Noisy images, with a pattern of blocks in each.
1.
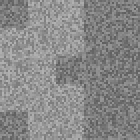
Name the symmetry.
top and bottom mirror each other
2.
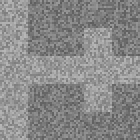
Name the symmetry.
top and bottom mirror each other
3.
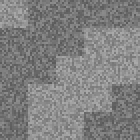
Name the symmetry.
mirrored about the diagonal from the top left
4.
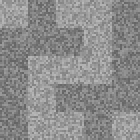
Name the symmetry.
the same after a half turn
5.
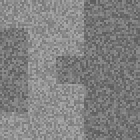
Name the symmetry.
top and bottom mirror each other
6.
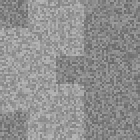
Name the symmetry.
top and bottom mirror each other
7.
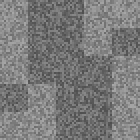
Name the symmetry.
the same after a half turn
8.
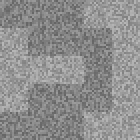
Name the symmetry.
top and bottom mirror each other
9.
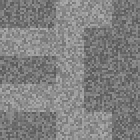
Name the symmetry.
top and bottom mirror each other
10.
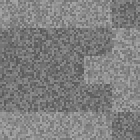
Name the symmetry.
top and bottom mirror each other
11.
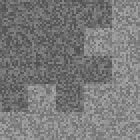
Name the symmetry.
mirrored about the diagonal from the top left
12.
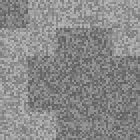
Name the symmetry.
mirrored about the diagonal from the top left
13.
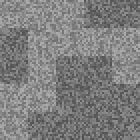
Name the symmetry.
no symmetry
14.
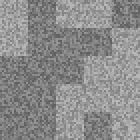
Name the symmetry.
no symmetry
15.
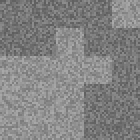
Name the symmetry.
mirrored about the diagonal from the bottom left
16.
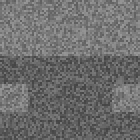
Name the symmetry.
left and right mirror each other
